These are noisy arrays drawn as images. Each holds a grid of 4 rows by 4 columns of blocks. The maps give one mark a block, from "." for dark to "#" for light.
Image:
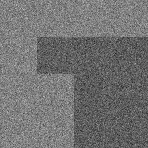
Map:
# # # #
# . . .
# # . .
# # . .
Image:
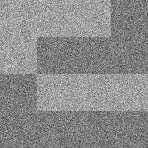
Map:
# # # .
# . . .
. # # #
. . . .
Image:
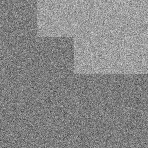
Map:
. # # #
. . # #
. . . .
. . . .
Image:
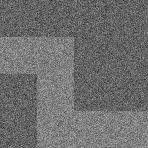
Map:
. . . .
# # . .
. # . .
. # # #
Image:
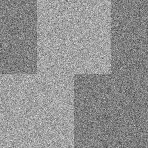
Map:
. # # .
. # # .
# # . .
# # . .
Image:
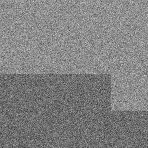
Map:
# # # #
# # # #
. . . #
. . . .
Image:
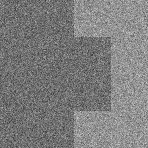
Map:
. . # #
. . . #
. . . #
. . # #
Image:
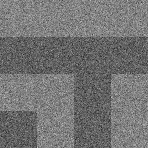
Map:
# # # #
. . . .
# # . #
. # . #
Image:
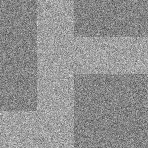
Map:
. # . .
. # # #
. # . .
# # . .
